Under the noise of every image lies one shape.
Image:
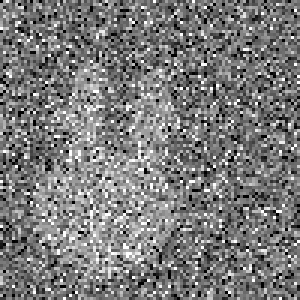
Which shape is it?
rabbit's head
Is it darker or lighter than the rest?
lighter
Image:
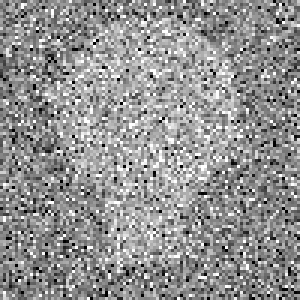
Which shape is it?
light bulb
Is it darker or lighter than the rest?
lighter
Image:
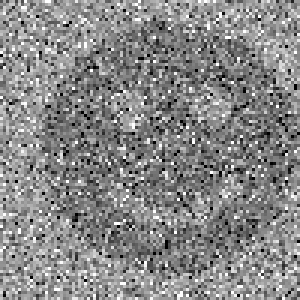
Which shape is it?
smiling face
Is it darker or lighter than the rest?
darker
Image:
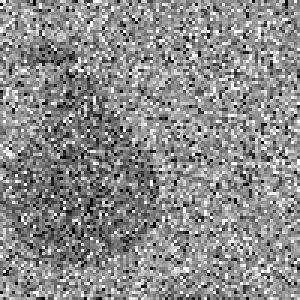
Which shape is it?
pear
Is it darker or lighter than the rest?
darker
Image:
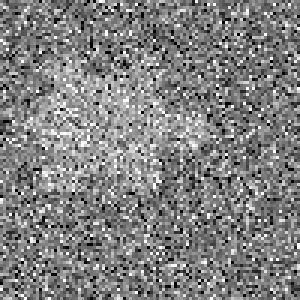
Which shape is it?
turtle
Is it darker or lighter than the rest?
lighter
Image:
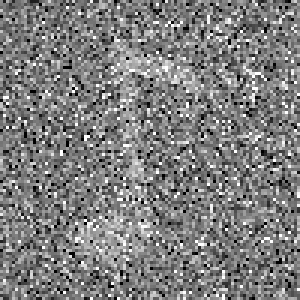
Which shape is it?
musical note
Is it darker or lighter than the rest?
lighter
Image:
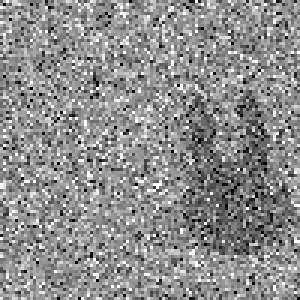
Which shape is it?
rabbit's head
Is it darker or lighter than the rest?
darker
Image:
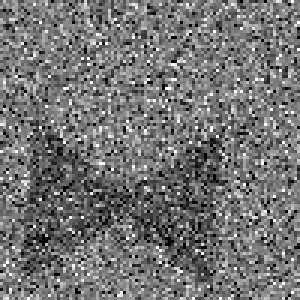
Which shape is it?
bow tie
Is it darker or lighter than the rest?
darker
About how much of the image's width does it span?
two thirds
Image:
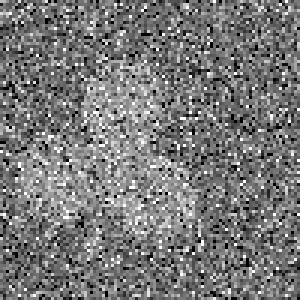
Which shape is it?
club
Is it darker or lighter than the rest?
lighter
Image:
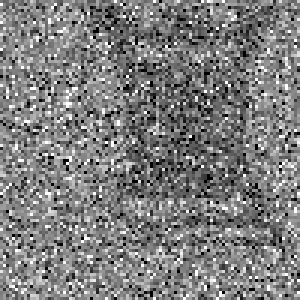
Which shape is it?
chess rook
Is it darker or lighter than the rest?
darker
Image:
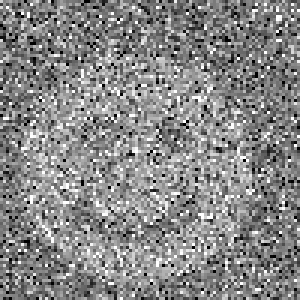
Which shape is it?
smiling face
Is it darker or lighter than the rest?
lighter
